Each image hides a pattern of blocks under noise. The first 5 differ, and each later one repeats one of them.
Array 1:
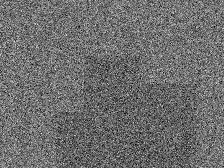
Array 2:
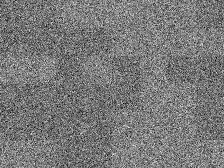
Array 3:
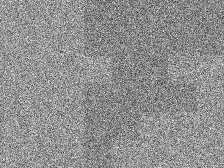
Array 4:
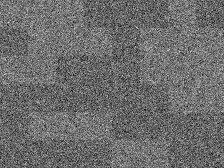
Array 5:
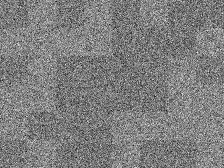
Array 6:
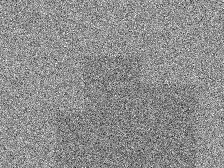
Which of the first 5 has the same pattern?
1
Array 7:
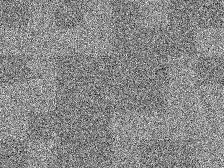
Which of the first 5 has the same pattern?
5
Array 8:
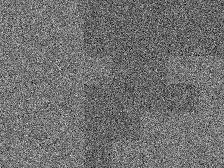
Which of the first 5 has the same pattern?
3
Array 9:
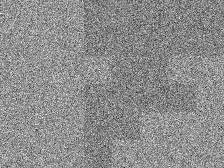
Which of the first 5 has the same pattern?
3
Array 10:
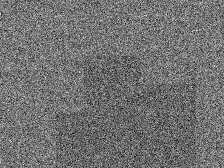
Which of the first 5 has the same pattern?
1
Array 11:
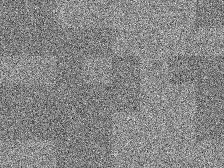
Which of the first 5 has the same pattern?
2
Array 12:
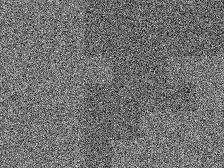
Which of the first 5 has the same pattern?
3
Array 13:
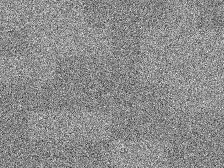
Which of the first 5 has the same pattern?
4
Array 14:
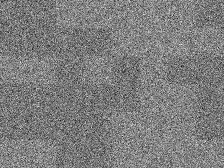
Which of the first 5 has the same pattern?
2
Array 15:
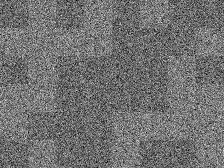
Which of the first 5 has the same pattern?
5
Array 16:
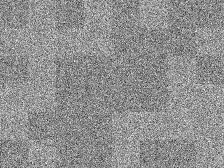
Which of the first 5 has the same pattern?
5
